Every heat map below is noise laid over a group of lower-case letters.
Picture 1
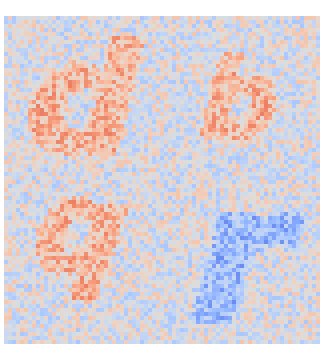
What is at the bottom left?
q
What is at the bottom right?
r
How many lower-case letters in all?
4
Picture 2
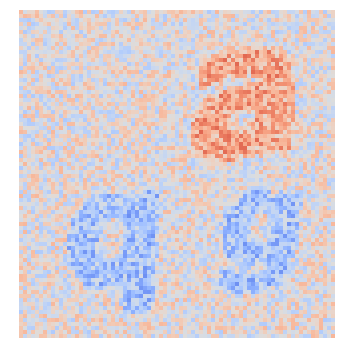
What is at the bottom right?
g
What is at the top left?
nothing
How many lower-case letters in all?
3
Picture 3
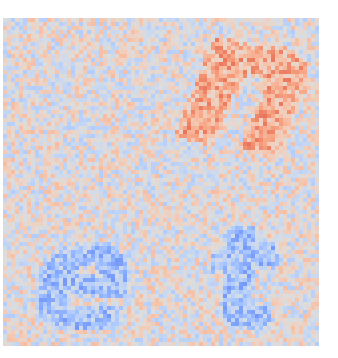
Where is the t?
bottom right
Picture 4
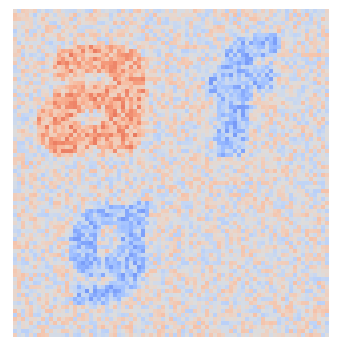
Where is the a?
top left
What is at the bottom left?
g
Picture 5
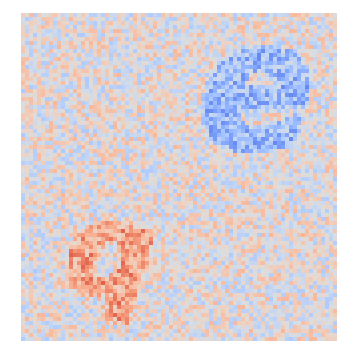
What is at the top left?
nothing
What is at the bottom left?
q
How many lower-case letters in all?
2
